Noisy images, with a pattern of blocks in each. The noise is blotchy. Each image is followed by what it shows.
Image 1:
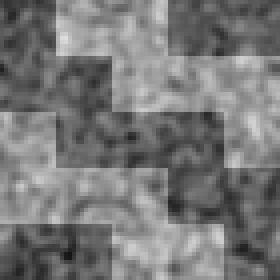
the same after a half turn
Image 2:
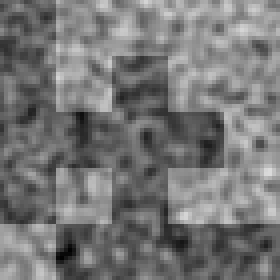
mirrored about the diagonal from the bottom left
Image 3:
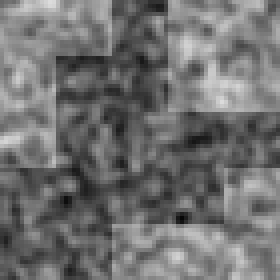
mirrored about the diagonal from the bottom left
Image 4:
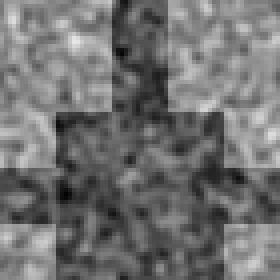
left and right mirror each other
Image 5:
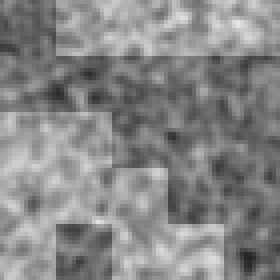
no symmetry
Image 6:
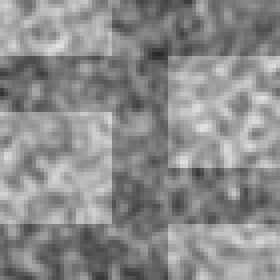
the same after a half turn
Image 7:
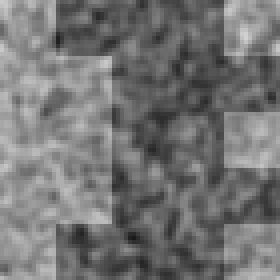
top and bottom mirror each other
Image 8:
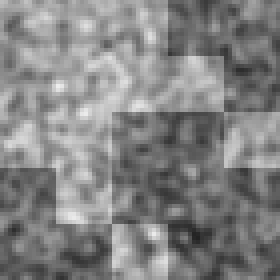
mirrored about the diagonal from the top left
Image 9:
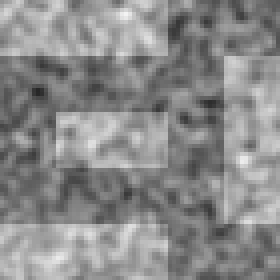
top and bottom mirror each other
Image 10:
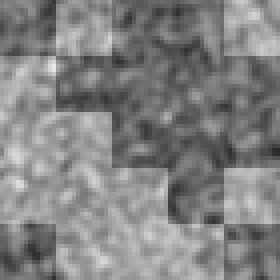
mirrored about the diagonal from the bottom left
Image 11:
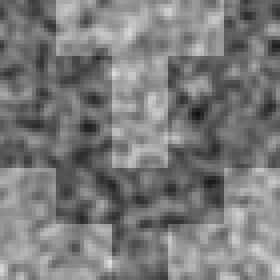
left and right mirror each other
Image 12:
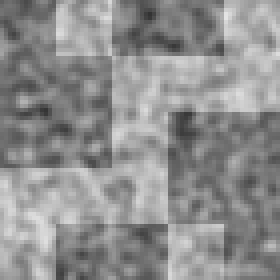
the same after a half turn
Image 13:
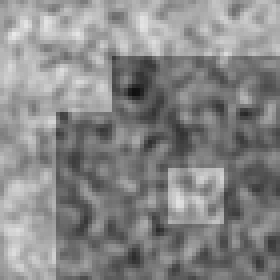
mirrored about the diagonal from the top left
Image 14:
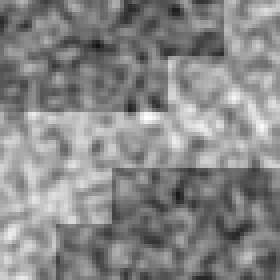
the same after a half turn
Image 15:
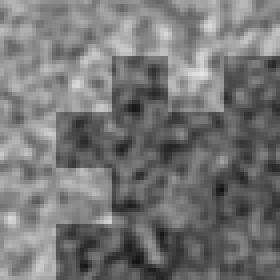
mirrored about the diagonal from the top left
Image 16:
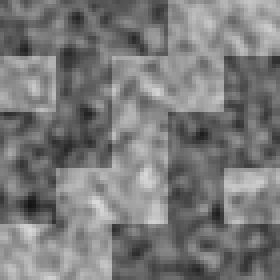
the same after a half turn
